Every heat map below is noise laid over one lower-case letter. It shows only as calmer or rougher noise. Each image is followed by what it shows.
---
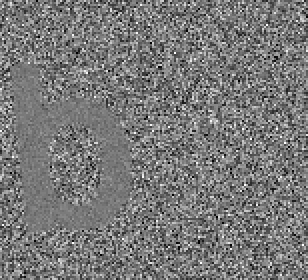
b
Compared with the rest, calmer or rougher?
calmer
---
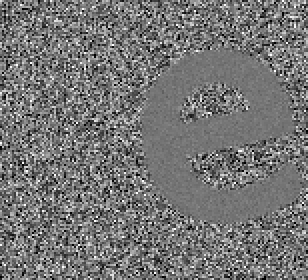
e
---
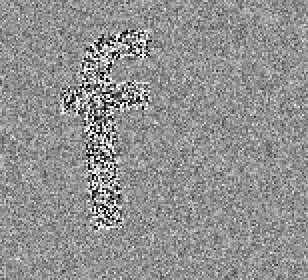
f
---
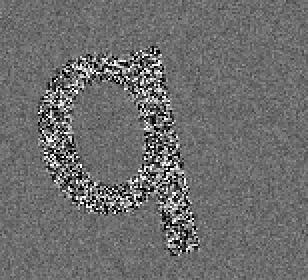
q
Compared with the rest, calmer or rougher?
rougher
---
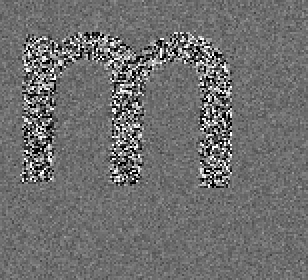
m
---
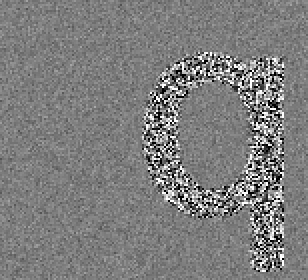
q
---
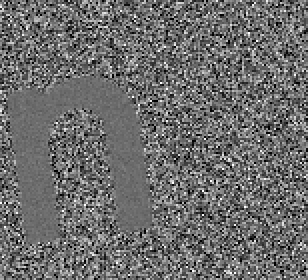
n
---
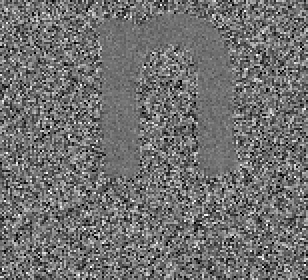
n
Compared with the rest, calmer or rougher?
calmer
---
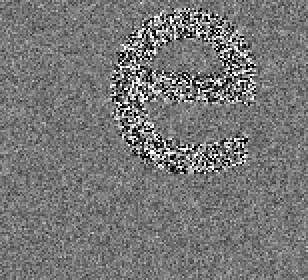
e
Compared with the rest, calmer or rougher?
rougher
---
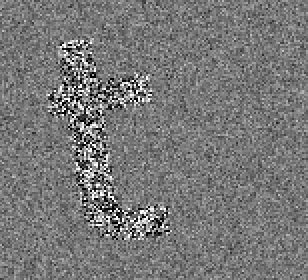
t
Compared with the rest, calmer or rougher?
rougher
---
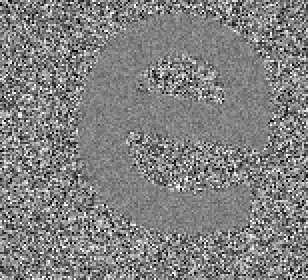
e
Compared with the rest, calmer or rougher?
calmer
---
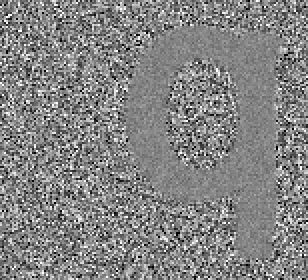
q
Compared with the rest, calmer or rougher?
calmer
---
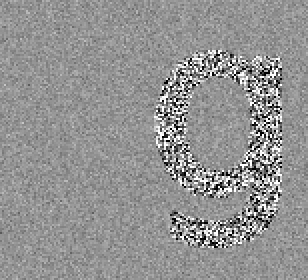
g
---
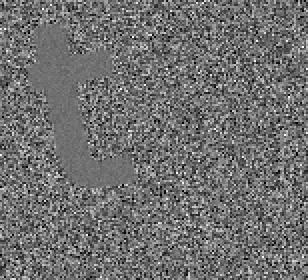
t
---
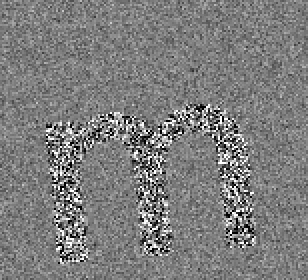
m
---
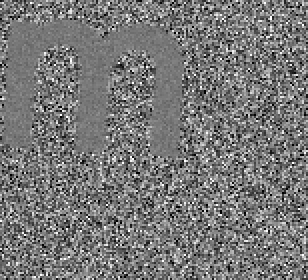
m
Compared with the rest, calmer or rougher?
calmer
